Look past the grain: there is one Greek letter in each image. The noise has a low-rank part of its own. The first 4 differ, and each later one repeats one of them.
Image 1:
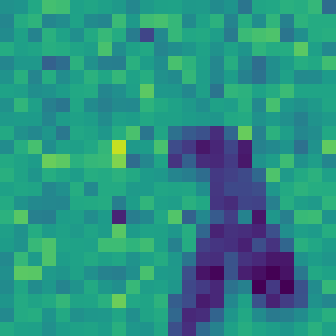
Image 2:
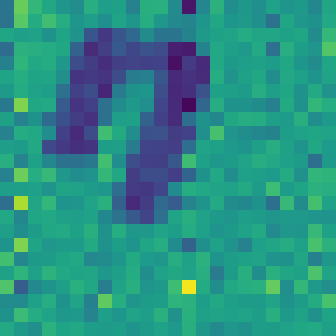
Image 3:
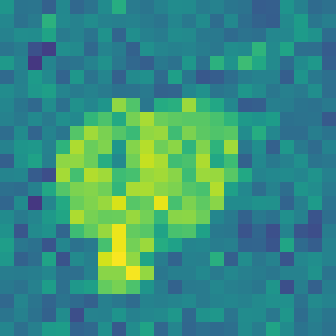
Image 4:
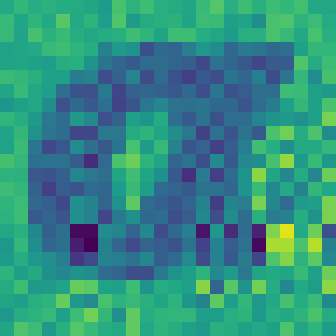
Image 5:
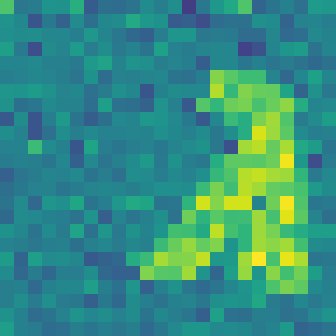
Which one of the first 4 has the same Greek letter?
1
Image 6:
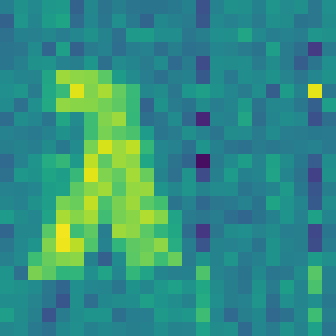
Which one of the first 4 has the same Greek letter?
1
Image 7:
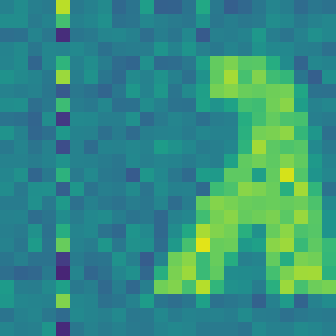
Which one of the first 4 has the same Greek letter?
1
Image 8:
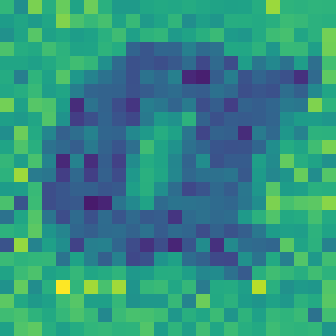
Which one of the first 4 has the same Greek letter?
4
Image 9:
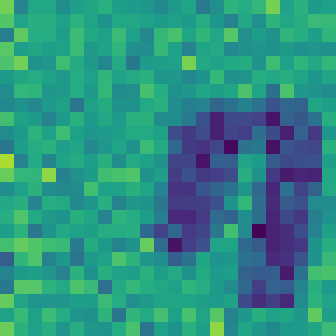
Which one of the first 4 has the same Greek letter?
2
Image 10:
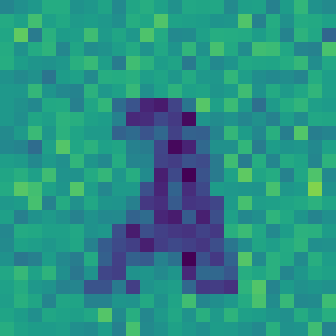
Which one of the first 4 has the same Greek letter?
1
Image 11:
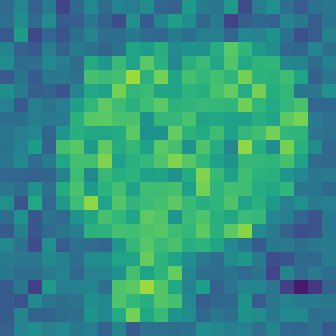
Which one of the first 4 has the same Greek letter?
3
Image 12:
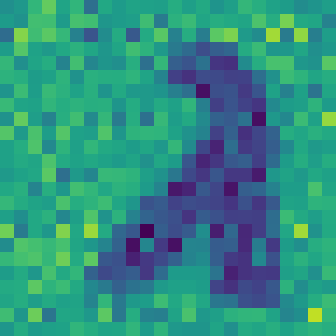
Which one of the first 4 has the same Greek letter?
1
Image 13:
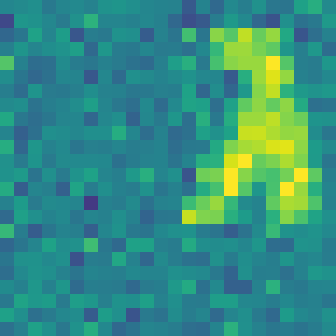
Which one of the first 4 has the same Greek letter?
1
